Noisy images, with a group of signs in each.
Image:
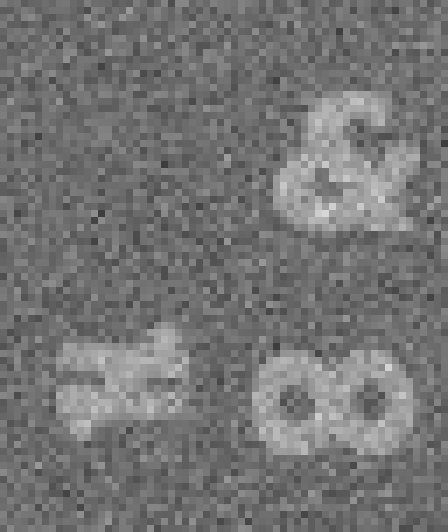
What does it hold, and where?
top right: ampersand; bottom left: not-equal sign; bottom right: infinity sign
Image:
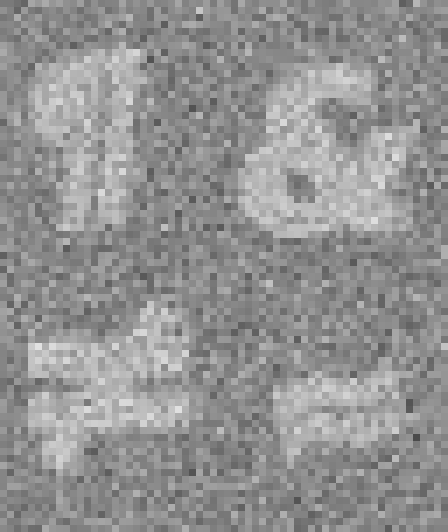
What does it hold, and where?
top left: pilcrow; top right: ampersand; bottom left: not-equal sign; bottom right: approximately sign
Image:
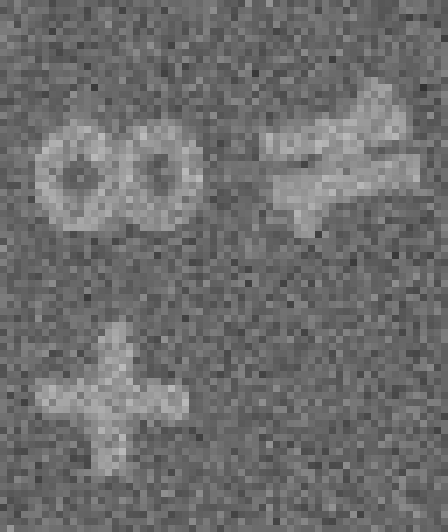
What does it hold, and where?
top left: infinity sign; top right: not-equal sign; bottom left: plus sign
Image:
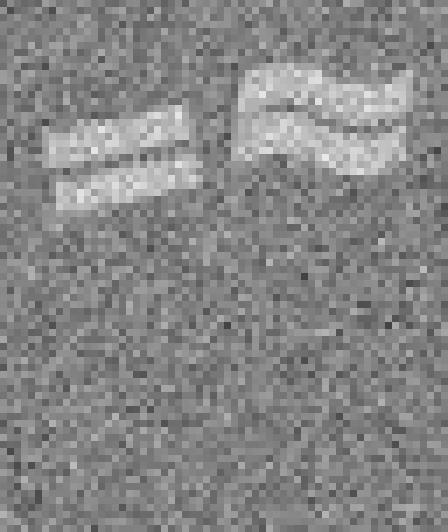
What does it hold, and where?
top left: equals sign; top right: approximately sign
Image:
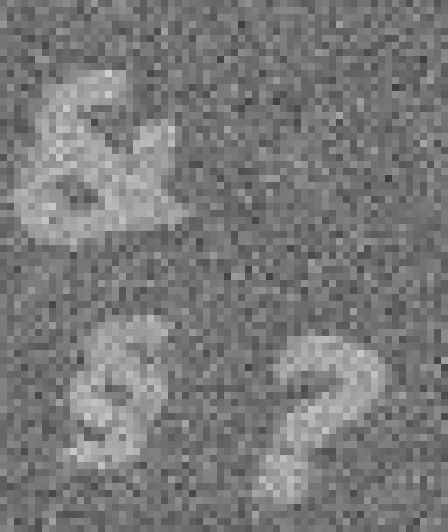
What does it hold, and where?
top left: ampersand; bottom left: section sign; bottom right: question mark
